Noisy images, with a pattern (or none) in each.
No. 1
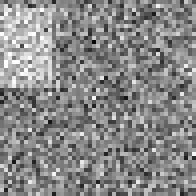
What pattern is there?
one block
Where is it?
top left
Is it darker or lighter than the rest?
lighter
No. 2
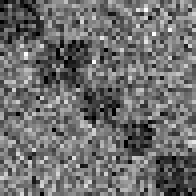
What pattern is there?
blocks along the diagonal
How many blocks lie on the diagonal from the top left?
5
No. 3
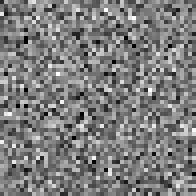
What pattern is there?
only noise
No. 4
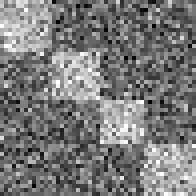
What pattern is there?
blocks along the diagonal
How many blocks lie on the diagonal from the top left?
4
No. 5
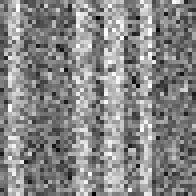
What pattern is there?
bands of columns
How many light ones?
4
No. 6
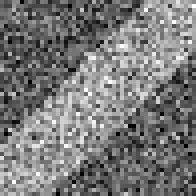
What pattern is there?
a diagonal band
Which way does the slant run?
bottom left to top right
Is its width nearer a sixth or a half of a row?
a half
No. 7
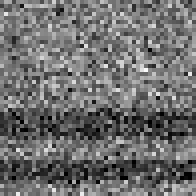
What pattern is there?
bands of rows
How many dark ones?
2
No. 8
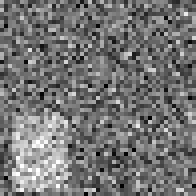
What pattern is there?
one block
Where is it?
bottom left
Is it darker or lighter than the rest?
lighter
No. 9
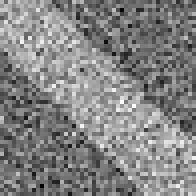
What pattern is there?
a diagonal band
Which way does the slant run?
top left to bottom right
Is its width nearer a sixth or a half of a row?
a half
